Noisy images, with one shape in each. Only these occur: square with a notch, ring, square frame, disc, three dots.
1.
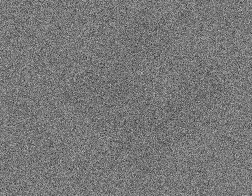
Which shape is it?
square with a notch
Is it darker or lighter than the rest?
darker
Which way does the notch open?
up and right
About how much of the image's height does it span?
nearly all
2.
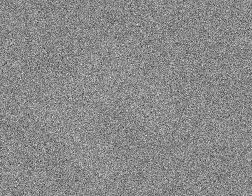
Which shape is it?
square with a notch
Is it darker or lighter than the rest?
lighter
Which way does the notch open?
down and right
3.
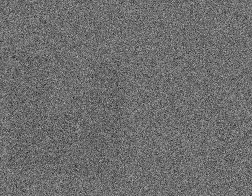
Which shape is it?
square with a notch
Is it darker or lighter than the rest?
darker
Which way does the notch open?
up
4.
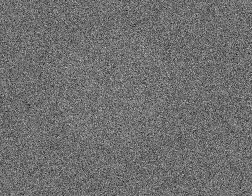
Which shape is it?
disc
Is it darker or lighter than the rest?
lighter
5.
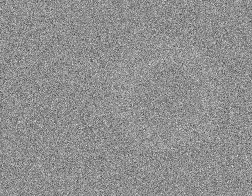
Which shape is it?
ring
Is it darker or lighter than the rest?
lighter
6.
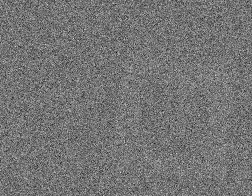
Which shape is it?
square frame
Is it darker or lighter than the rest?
lighter
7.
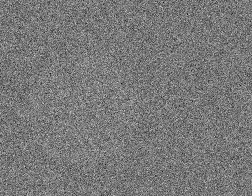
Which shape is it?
disc
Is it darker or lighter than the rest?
lighter
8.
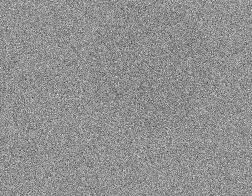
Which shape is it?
disc
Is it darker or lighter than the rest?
darker
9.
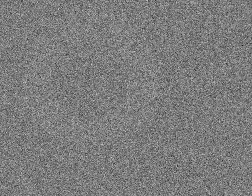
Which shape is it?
ring
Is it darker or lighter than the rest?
lighter
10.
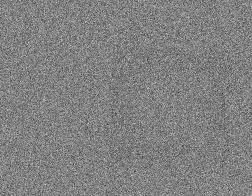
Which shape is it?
square frame
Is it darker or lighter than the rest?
darker
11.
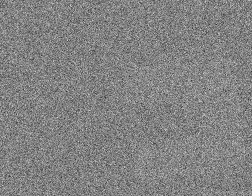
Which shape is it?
square with a notch
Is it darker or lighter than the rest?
lighter
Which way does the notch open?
left
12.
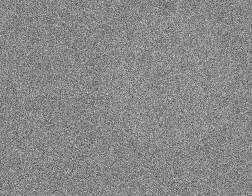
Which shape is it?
disc
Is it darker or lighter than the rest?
lighter
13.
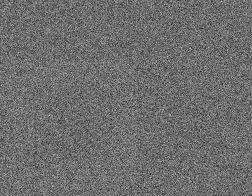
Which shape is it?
square frame
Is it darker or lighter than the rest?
lighter
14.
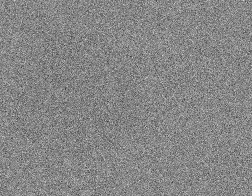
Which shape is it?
disc
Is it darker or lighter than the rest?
darker
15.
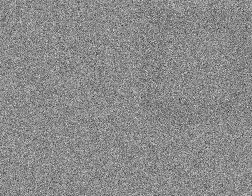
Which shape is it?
square frame
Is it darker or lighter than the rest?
darker
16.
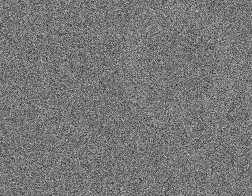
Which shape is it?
ring
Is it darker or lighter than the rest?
lighter
